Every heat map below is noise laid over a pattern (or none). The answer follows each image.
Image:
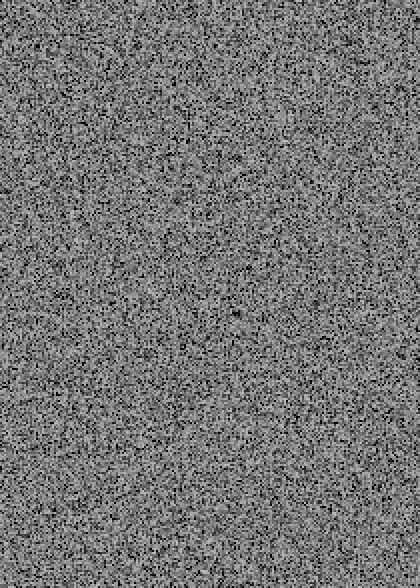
only noise
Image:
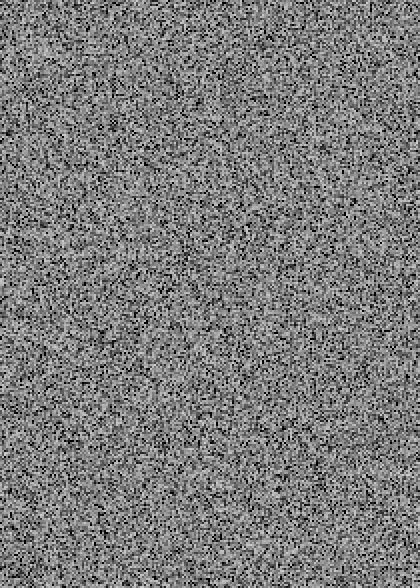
only noise
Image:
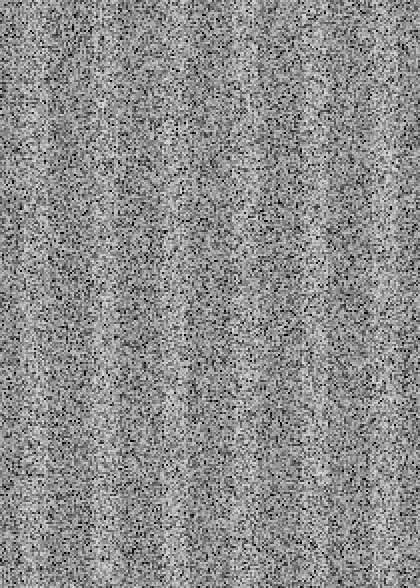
vertical stripes
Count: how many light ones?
6
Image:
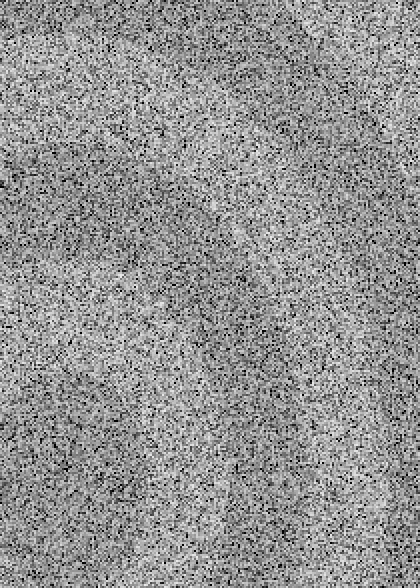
rings round one point
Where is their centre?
bottom left
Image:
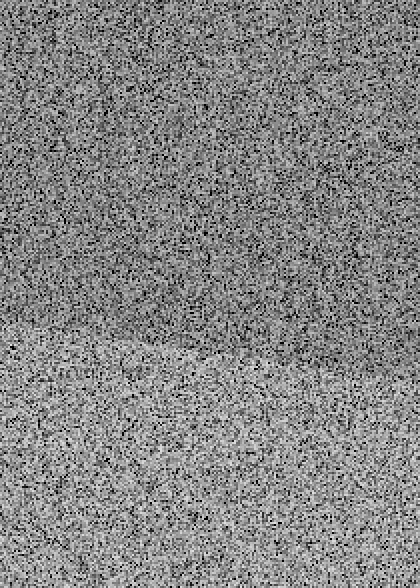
a sharp edge
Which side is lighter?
bottom
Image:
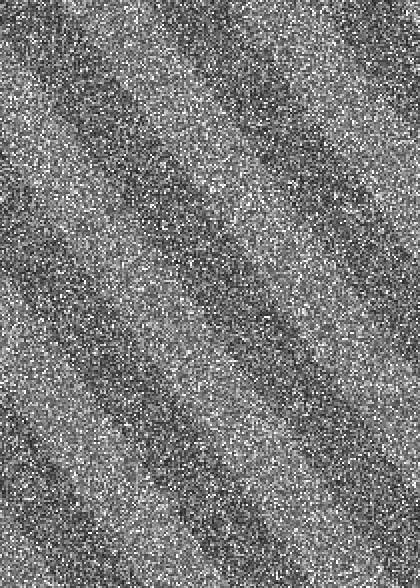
diagonal stripes
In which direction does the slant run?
top left to bottom right
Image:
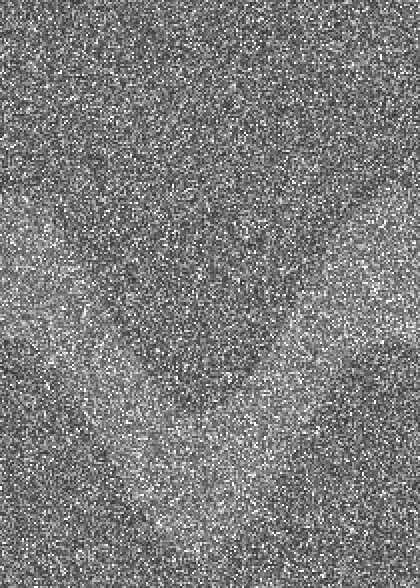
a wavy band
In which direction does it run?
left to right
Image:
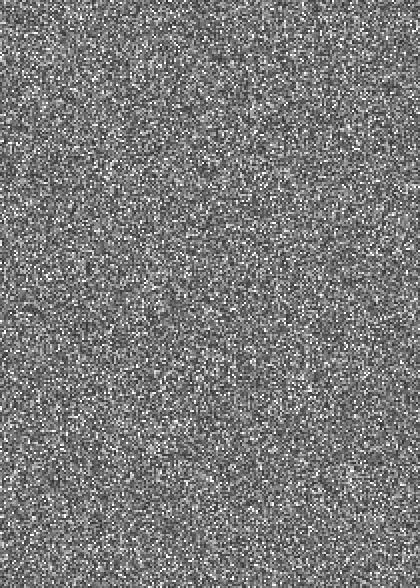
only noise
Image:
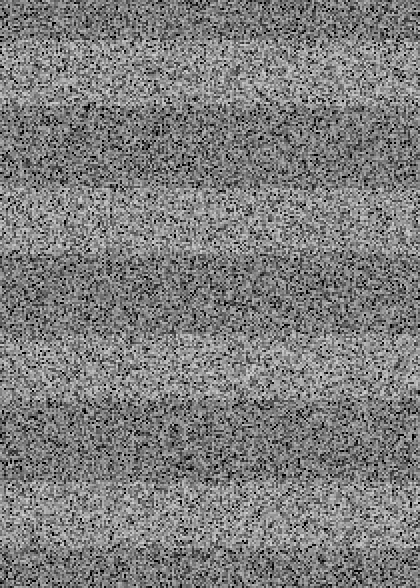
horizontal stripes
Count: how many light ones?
4
